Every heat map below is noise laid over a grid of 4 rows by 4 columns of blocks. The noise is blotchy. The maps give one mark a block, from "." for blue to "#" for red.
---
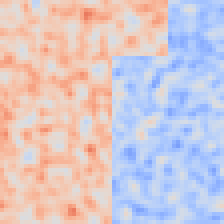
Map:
# # # .
# # . .
# # . .
# # . .
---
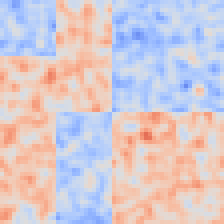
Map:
. # . .
# # . .
# . # #
# . # #
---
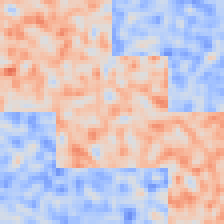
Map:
# # . .
# # # .
. # # #
. . . #
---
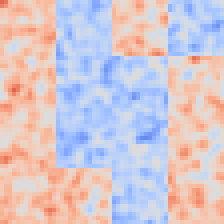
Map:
# . # .
# . . #
# . . #
# # . #
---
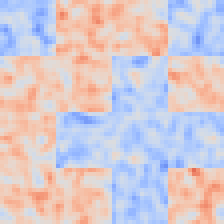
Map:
. # # .
# # . #
# . . .
# # . #
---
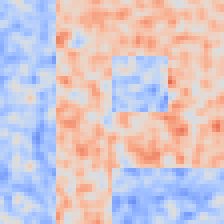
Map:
. # # #
. # . #
. # # #
. # . .
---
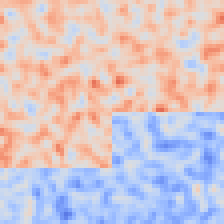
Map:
# # # #
# # # #
# # . .
. . . .
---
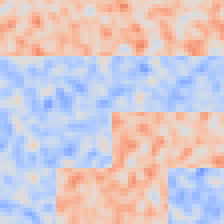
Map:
# # # #
. . . .
. . # #
. # # .
